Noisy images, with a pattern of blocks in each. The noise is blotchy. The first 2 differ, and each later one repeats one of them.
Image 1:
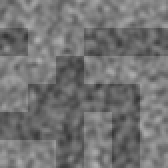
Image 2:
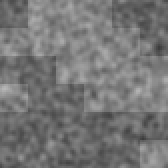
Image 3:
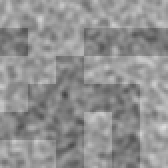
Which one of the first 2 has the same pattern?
1
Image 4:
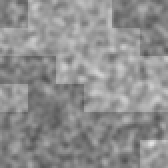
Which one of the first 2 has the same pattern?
2
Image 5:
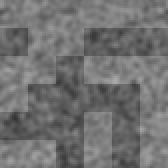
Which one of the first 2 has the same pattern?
1
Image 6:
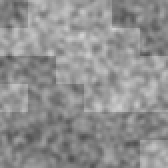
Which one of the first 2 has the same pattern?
2
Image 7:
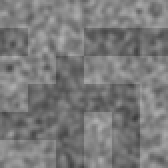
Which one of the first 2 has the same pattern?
1
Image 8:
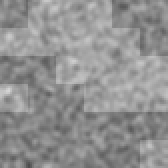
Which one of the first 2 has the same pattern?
2
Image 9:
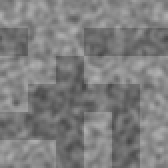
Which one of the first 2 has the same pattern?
1
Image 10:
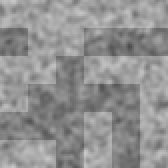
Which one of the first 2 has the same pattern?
1
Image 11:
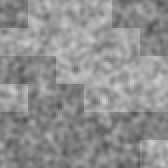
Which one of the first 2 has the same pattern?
2
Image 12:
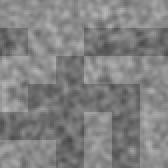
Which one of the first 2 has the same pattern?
1
